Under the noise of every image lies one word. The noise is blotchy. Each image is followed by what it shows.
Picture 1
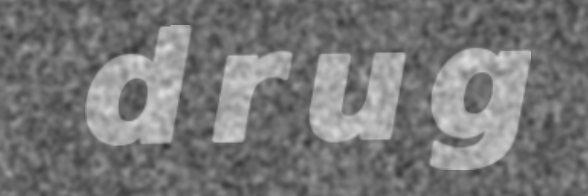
drug
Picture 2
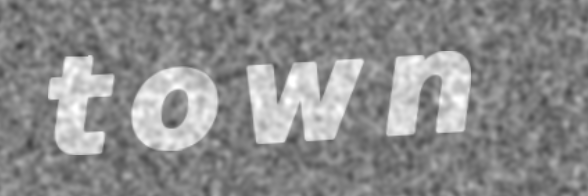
town
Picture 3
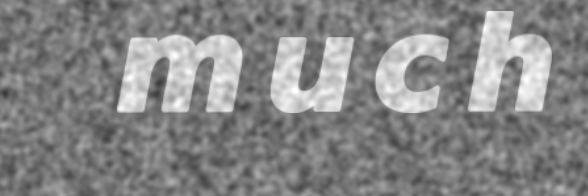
much
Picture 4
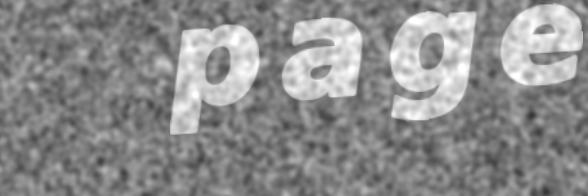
page
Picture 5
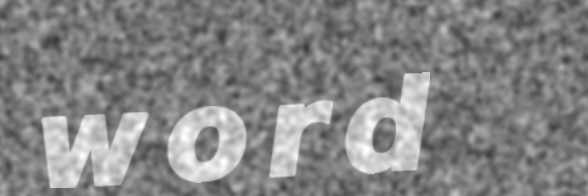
word
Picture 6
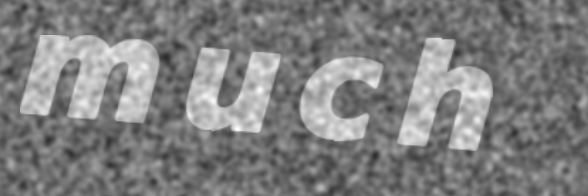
much
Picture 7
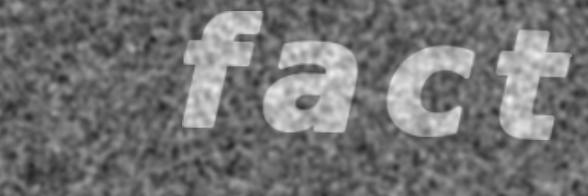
fact
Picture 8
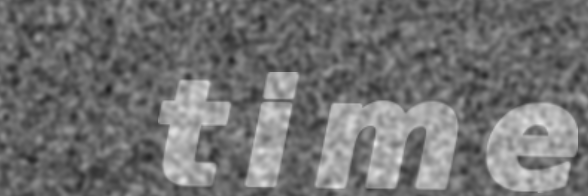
time
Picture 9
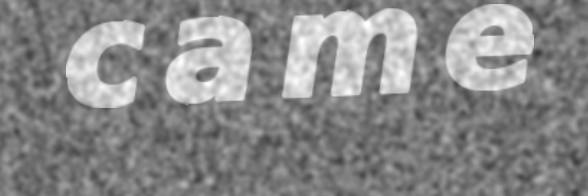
came
